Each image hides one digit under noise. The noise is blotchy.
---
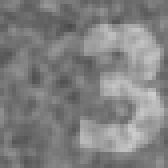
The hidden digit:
3
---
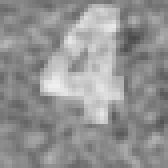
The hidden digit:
4
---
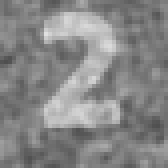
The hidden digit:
2
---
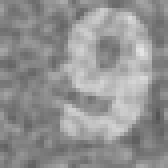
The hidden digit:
9
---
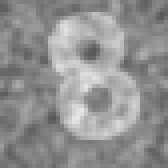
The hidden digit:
8
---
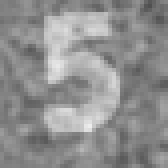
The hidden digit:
5
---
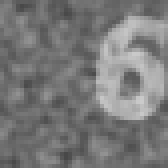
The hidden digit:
6
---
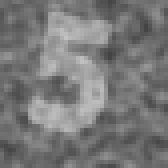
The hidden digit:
5
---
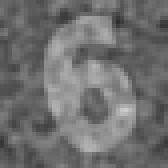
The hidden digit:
6
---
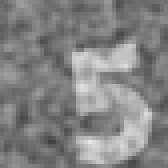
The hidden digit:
5
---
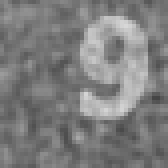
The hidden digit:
9
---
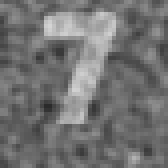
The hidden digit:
7
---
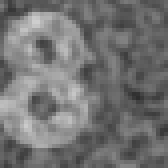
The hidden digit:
8
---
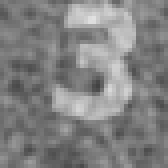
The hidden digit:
3
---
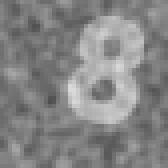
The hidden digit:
8
